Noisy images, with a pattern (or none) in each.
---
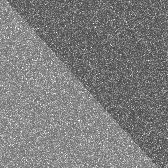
a sharp edge
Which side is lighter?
bottom left
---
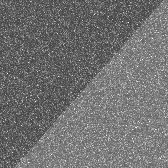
a sharp edge
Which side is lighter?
bottom right
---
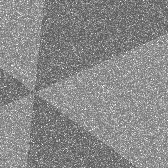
spokes from one point
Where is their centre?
middle left
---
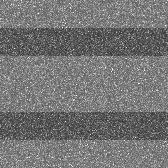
horizontal stripes
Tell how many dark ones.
2
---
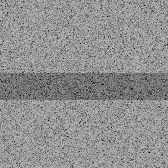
one horizontal stripe
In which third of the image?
middle
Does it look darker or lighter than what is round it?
darker
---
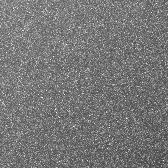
a smooth slope
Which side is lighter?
top left
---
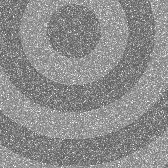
rings round one point
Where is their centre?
top middle
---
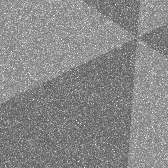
spokes from one point
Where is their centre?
top right
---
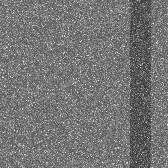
one vertical stripe
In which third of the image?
right
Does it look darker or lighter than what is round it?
darker
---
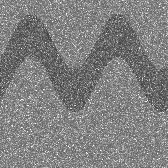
a wavy band
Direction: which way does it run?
left to right
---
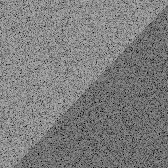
a sharp edge
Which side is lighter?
top left
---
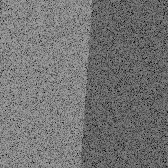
a sharp edge
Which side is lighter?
left
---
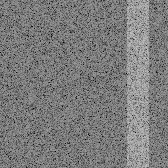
one vertical stripe
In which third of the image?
right
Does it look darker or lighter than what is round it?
lighter
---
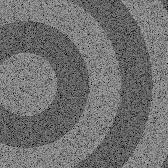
rings round one point
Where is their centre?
middle left
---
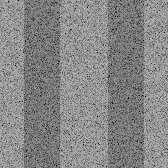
vertical stripes
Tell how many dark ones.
2
